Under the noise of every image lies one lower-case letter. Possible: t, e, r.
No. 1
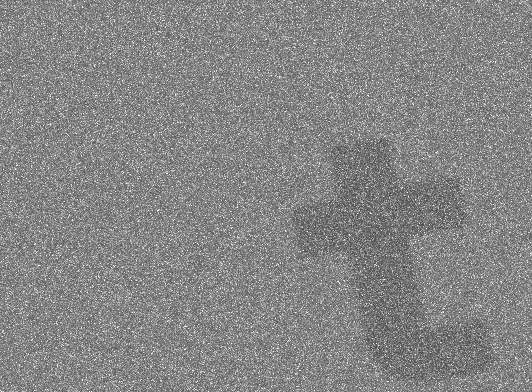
t
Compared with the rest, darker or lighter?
darker
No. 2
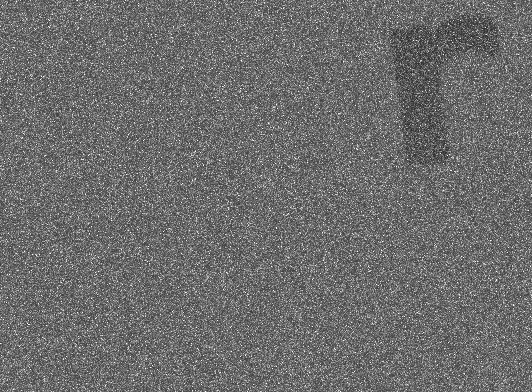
r
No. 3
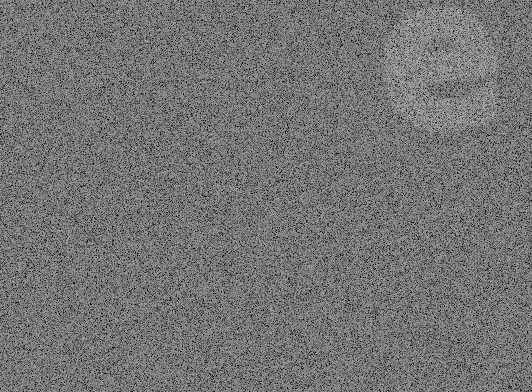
e
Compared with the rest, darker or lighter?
lighter
